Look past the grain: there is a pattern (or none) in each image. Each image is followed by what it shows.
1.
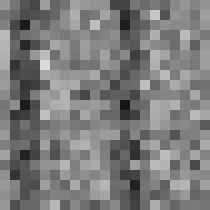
bands of columns
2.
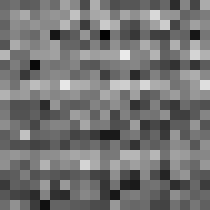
bands of rows
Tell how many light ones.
4
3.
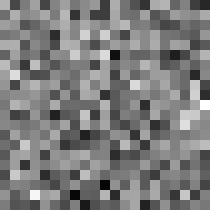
only noise
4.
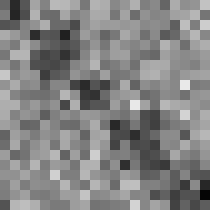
blocks along the diagonal
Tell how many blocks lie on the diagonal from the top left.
5
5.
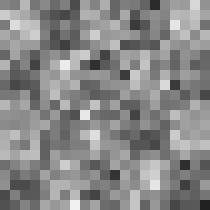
a checkerboard
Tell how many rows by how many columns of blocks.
4 by 5
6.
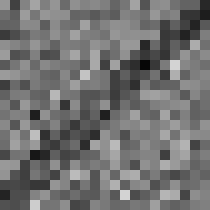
a diagonal band
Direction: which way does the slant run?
bottom left to top right
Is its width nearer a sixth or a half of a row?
a sixth
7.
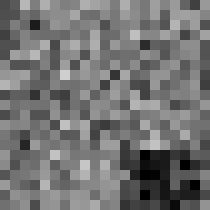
one block
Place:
bottom right
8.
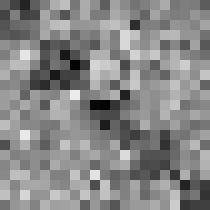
blocks along the diagonal
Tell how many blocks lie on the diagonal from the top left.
5
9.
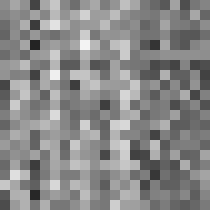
bands of columns
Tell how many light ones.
4
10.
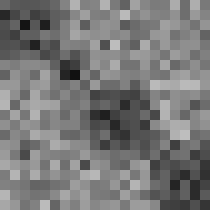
blocks along the diagonal
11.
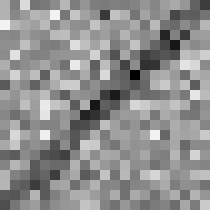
a diagonal band
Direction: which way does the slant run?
bottom left to top right
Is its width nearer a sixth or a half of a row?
a sixth
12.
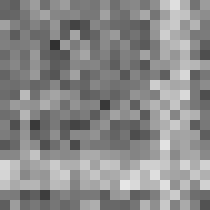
bands of rows crossing bands of columns
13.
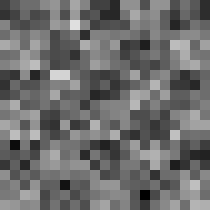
a checkerboard
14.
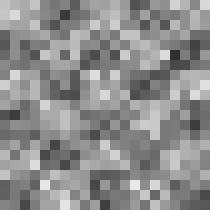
a checkerboard
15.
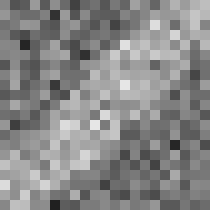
a diagonal band
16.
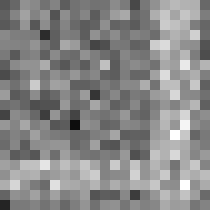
bands of rows crossing bands of columns
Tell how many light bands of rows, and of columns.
1 and 1
